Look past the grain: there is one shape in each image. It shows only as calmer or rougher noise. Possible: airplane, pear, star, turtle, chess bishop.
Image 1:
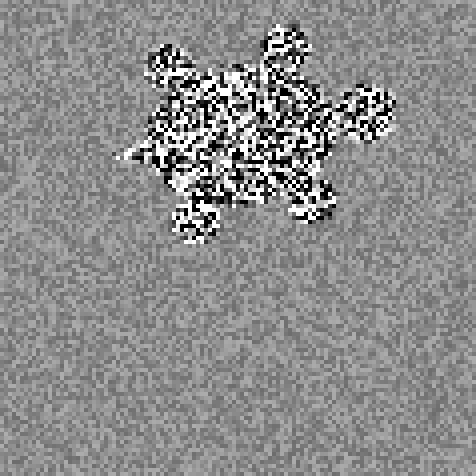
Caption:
rough turtle
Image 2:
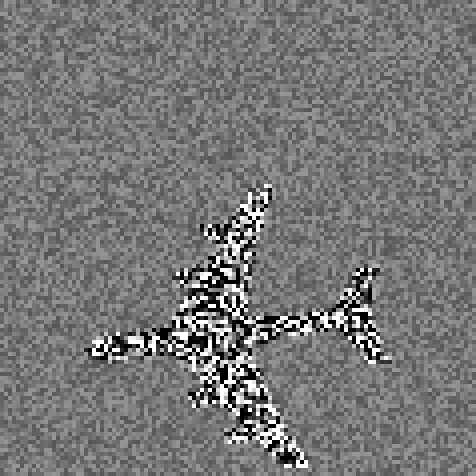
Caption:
rough airplane
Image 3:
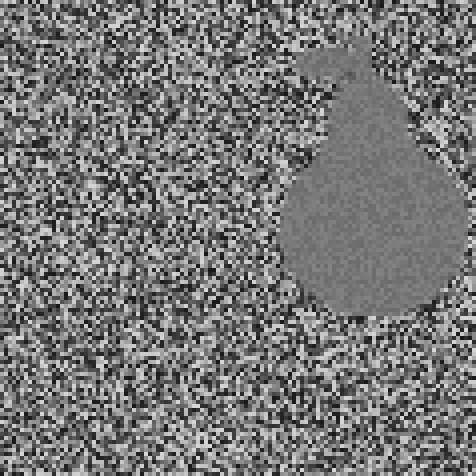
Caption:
calm pear
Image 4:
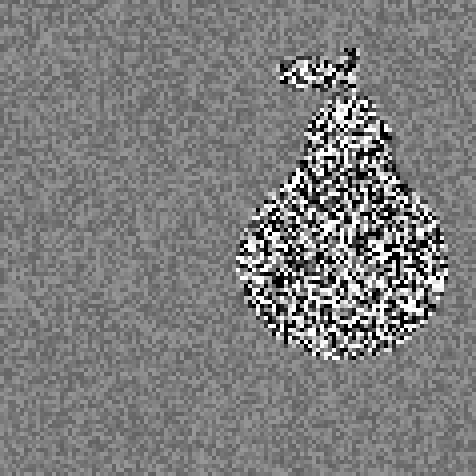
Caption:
rough pear
